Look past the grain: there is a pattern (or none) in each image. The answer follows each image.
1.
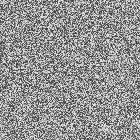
only noise
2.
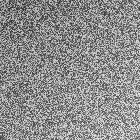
a smooth slope
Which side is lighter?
bottom right
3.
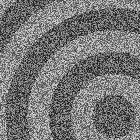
rings round one point
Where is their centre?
bottom right
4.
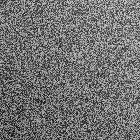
a smooth slope
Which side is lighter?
top right
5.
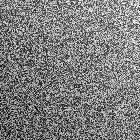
a smooth slope
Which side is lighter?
top right
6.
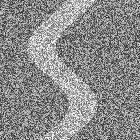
a wavy band
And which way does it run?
top to bottom
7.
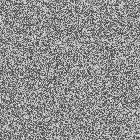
only noise
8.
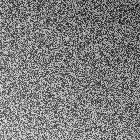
a smooth slope
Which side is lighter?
bottom left
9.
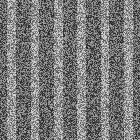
vertical stripes
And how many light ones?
6
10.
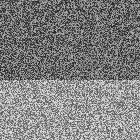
a sharp edge
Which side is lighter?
bottom
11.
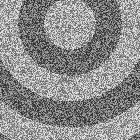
rings round one point
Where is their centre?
top middle
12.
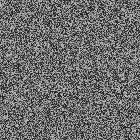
only noise
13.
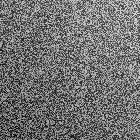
a smooth slope
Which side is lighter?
top right
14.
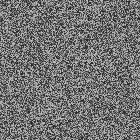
only noise
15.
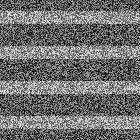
horizontal stripes
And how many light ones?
4
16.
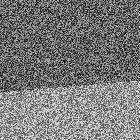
a sharp edge
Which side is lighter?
bottom
